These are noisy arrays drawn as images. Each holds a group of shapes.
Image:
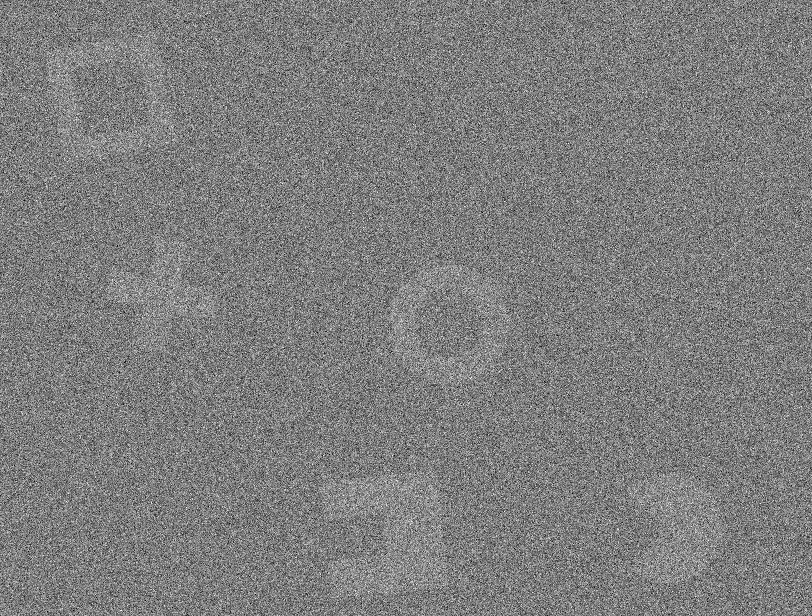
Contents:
top left: square frame; middle left: cross; centre: ring; bottom middle: square with a notch; bottom right: disc with a wedge cut out
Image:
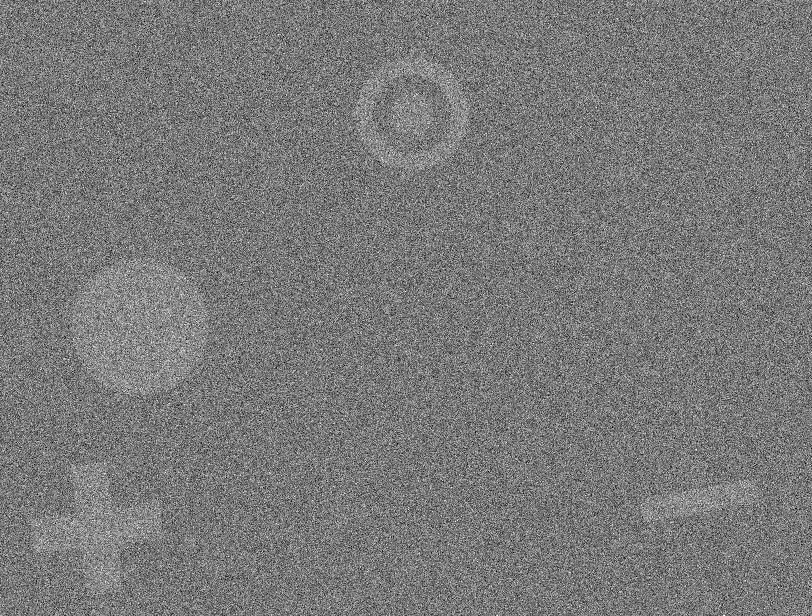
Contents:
top middle: bullseye; middle left: disc; bottom left: cross; bottom right: bar
